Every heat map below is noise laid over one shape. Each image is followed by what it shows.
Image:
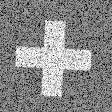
cross
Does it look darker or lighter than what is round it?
lighter
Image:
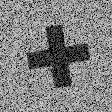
cross
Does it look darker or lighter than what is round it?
darker
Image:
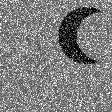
crescent
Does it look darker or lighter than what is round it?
darker
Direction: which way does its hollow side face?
right
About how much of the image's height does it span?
half
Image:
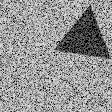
triangle
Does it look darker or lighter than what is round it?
darker
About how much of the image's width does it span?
half
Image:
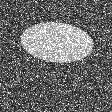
ellipse
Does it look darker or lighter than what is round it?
lighter
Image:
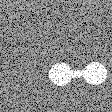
dumbbell
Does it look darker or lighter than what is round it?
lighter
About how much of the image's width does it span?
half
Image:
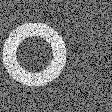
ring
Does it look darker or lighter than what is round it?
lighter
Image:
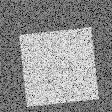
square
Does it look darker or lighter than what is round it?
lighter
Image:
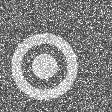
bullseye
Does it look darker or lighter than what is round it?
lighter
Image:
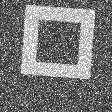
square frame
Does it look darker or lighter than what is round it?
lighter
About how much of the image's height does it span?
two thirds
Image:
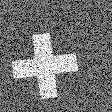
cross
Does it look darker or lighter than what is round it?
lighter
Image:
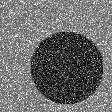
disc
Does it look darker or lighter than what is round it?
darker
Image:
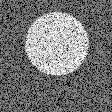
disc
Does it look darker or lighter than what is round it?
lighter
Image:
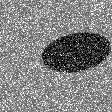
ellipse
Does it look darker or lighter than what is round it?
darker
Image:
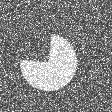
disc with a wedge cut out
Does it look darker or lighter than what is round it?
lighter
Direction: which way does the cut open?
up and left
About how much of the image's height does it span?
half
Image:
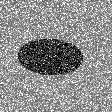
ellipse
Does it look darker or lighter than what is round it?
darker
